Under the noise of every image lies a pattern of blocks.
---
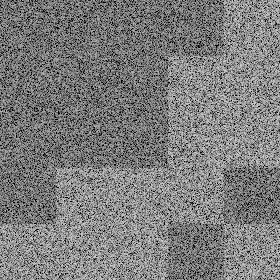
mirrored about the diagonal from the top left
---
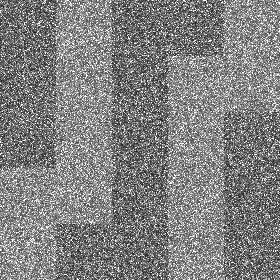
the same after a half turn
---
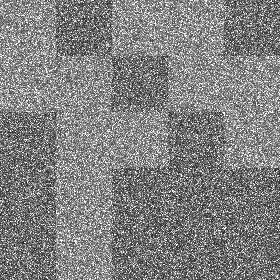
no symmetry
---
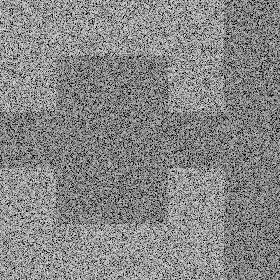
top and bottom mirror each other
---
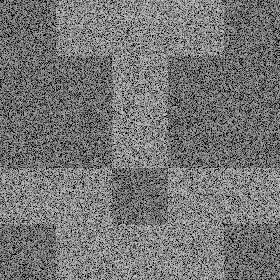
left and right mirror each other
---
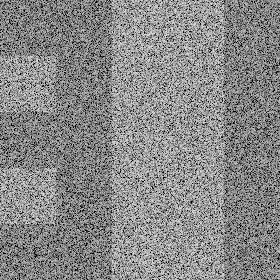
top and bottom mirror each other
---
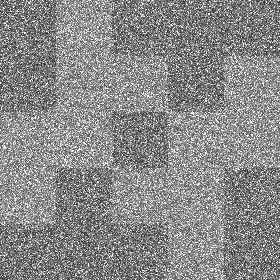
the same after a half turn
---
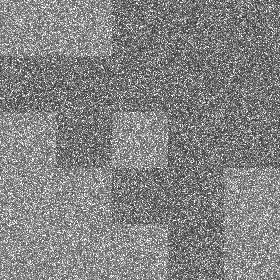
mirrored about the diagonal from the bottom left
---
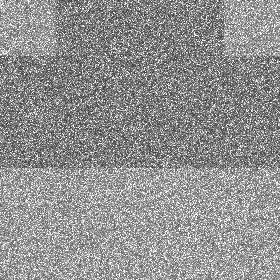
left and right mirror each other
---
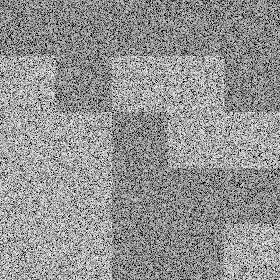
no symmetry
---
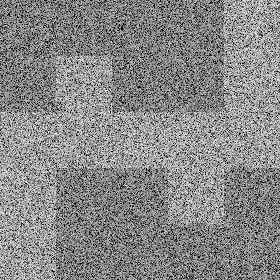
the same after a half turn
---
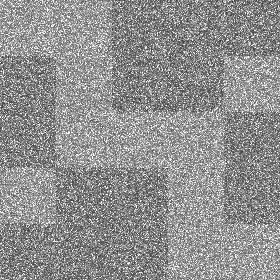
the same after a half turn
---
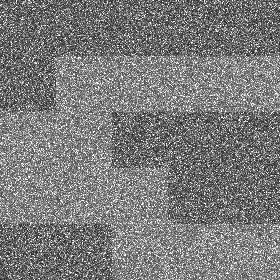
no symmetry
